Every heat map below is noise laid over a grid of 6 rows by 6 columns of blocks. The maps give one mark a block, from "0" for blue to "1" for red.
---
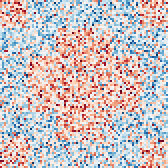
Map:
1 0 0 0 0 1
0 0 1 1 0 0
0 1 1 1 1 0
0 1 1 1 1 0
0 0 1 1 0 0
1 0 0 0 0 1
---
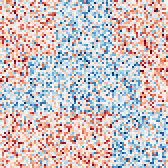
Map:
1 1 0 0 1 1
1 1 0 0 1 1
1 0 0 0 0 1
0 0 0 0 0 1
1 1 1 1 0 0
1 1 1 1 0 0
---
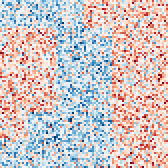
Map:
0 0 0 1 1 1
1 1 0 0 1 1
1 1 0 0 1 1
1 1 0 0 1 1
1 0 0 0 1 1
0 0 0 0 1 1
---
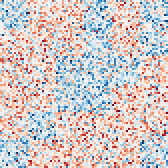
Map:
0 1 1 0 1 0
1 1 1 0 1 0
1 1 0 0 0 1
1 1 0 0 1 1
1 0 1 1 1 1
0 1 1 1 1 0
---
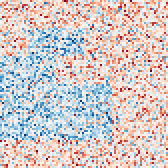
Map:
1 1 1 1 1 1
1 0 0 1 1 1
0 0 1 1 1 1
0 0 0 0 1 1
0 0 0 0 1 1
1 1 1 1 1 1
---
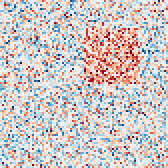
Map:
0 0 0 0 0 0
0 0 0 1 1 0
0 0 0 1 1 0
0 0 0 0 0 0
0 0 0 0 0 0
0 0 0 0 0 0
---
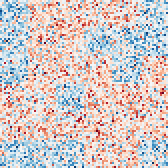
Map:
0 1 1 1 1 0
0 1 1 0 0 0
0 1 1 1 0 1
1 1 0 1 1 1
1 1 1 1 1 1
0 0 0 1 1 0
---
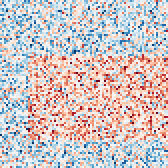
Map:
0 0 0 0 0 0
0 0 0 0 0 0
0 1 1 1 1 1
0 1 1 1 1 1
0 1 1 1 1 1
0 0 0 0 0 0
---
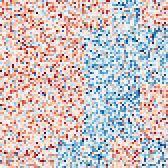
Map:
1 1 1 1 0 1
1 1 1 0 0 0
1 1 1 0 0 0
1 1 1 0 0 1
1 1 1 0 0 1
1 1 0 0 1 0
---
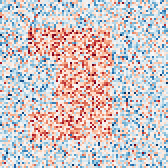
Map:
0 0 0 0 0 0
0 1 1 1 0 0
0 0 1 1 0 0
0 0 1 1 0 0
0 1 1 1 0 0
0 0 0 0 0 0
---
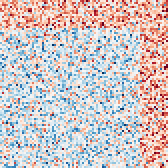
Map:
1 1 1 1 1 1
0 0 0 0 0 1
0 0 0 0 0 1
0 0 0 0 0 1
0 0 0 0 0 1
0 0 0 0 0 1
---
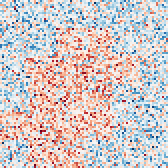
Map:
0 0 0 0 0 0
0 0 1 1 0 0
0 1 1 1 1 0
0 1 1 1 0 0
1 1 1 1 0 0
0 1 1 0 0 0
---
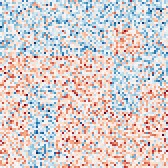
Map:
0 0 0 0 0 0
0 0 0 0 1 0
1 1 1 1 0 0
1 0 1 1 0 1
1 0 1 1 1 1
1 0 1 1 1 1
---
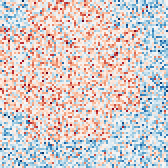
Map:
0 1 1 1 0 0
1 1 1 1 1 0
1 1 1 1 1 0
1 1 1 1 1 0
0 1 1 1 0 0
0 0 0 0 0 0
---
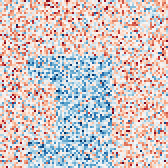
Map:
1 1 1 1 1 1
1 1 1 1 1 1
1 0 0 0 1 1
1 1 0 0 1 1
1 1 0 0 1 1
1 0 0 0 1 1
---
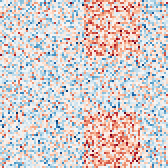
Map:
0 0 0 1 1 0
0 0 0 1 1 0
0 0 0 0 0 0
0 0 0 0 0 0
0 0 0 1 1 0
0 0 0 1 1 0
